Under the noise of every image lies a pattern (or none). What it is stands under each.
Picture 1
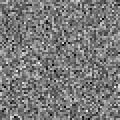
only noise
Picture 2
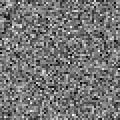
only noise
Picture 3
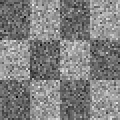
a checkerboard
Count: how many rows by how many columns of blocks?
3 by 4
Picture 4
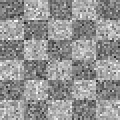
a checkerboard
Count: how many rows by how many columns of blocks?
6 by 5
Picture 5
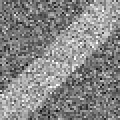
a diagonal band
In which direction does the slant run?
bottom left to top right
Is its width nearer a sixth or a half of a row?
a half
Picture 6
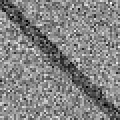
a diagonal band
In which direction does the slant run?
top left to bottom right
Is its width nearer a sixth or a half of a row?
a sixth
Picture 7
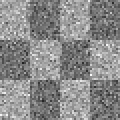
a checkerboard
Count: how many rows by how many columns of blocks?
3 by 4
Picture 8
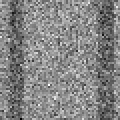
bands of columns
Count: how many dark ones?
2
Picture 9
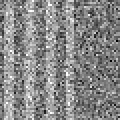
bands of columns
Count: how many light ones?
4
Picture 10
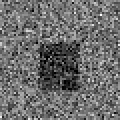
one block
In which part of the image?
centre
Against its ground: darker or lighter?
darker
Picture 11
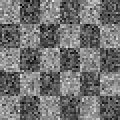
a checkerboard
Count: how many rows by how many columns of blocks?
5 by 6
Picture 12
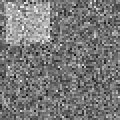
one block
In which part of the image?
top left
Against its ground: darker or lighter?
lighter
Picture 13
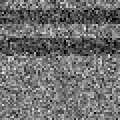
bands of rows
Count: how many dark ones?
2
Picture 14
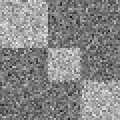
blocks along the diagonal
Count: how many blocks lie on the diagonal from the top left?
3
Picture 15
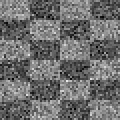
a checkerboard
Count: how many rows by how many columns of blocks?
6 by 4
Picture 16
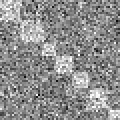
blocks along the diagonal
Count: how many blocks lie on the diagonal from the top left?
7
